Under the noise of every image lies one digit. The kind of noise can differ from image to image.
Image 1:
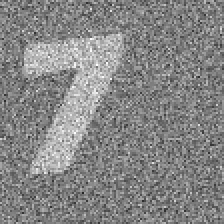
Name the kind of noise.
independent entries
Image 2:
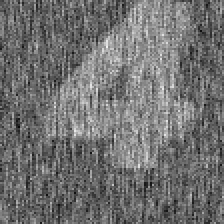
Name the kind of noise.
streaked along the columns
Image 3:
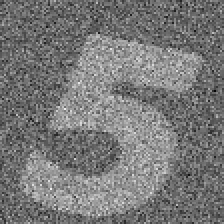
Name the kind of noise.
independent entries
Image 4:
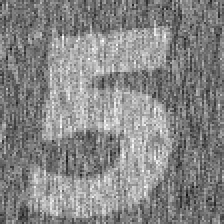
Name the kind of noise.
streaked along the columns
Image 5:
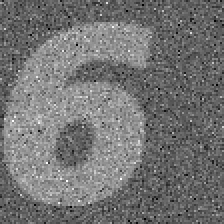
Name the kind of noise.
heavy tails
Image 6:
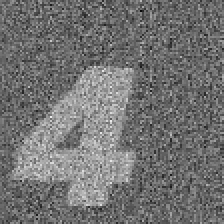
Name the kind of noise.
columns of uneven size
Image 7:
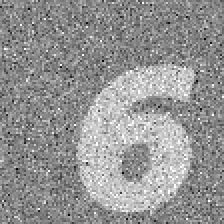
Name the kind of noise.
heavy tails
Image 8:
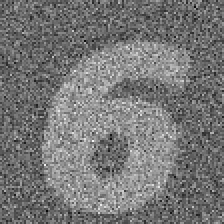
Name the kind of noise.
low rank plus noise
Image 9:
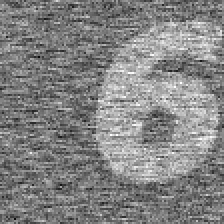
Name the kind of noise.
streaked along the rows
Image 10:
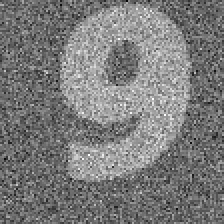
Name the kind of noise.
independent entries
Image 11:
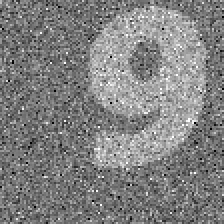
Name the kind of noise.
heavy tails
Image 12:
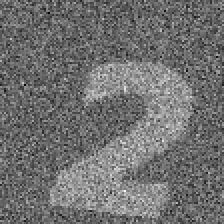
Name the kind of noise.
independent entries
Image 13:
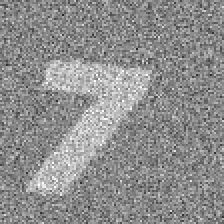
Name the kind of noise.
low rank plus noise
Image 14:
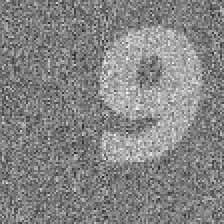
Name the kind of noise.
columns of uneven size
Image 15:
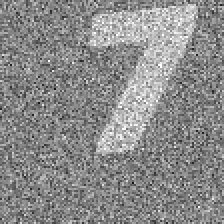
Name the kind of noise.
independent entries
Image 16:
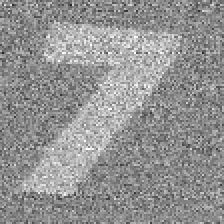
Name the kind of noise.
rows of uneven size
